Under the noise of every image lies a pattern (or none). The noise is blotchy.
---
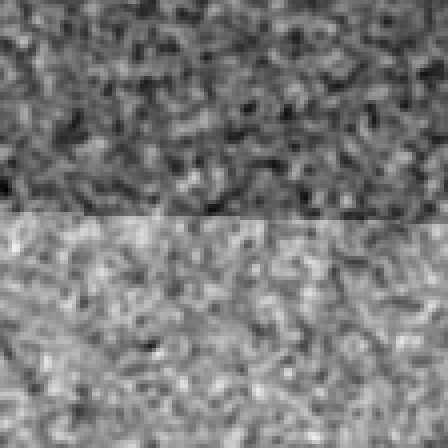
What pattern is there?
a sharp edge
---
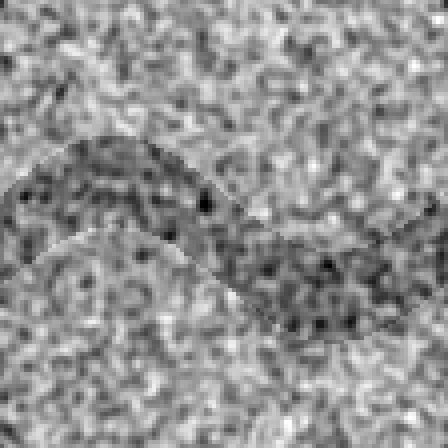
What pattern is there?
a wavy band
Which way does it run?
left to right
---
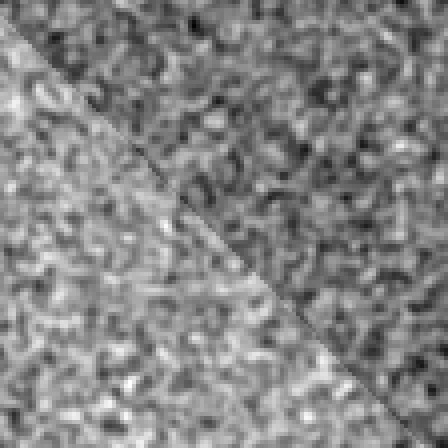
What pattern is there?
a sharp edge
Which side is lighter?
bottom left
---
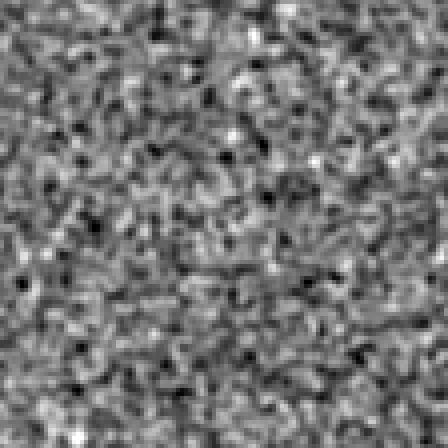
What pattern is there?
only noise
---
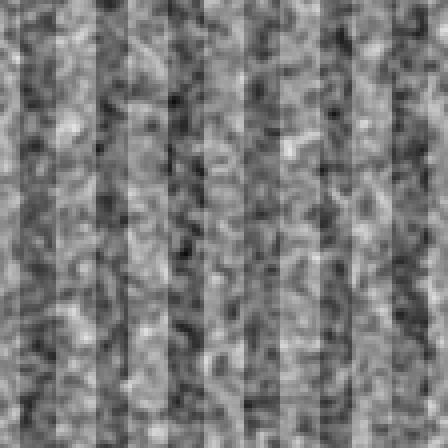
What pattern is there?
vertical stripes
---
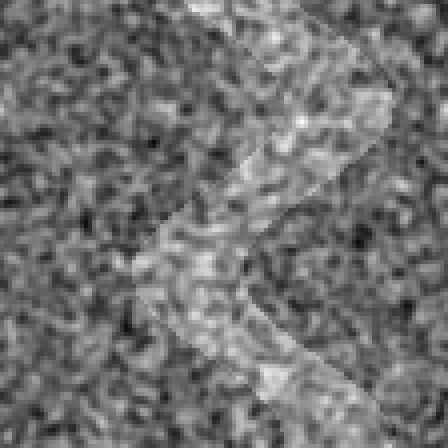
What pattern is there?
a wavy band
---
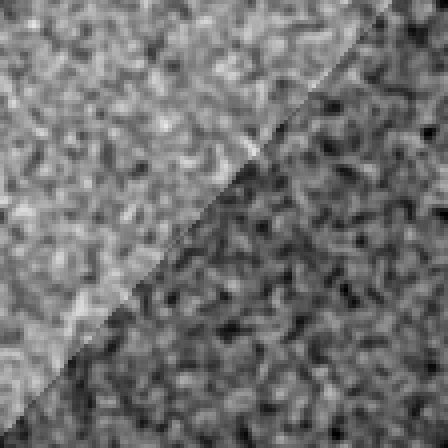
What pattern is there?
a sharp edge
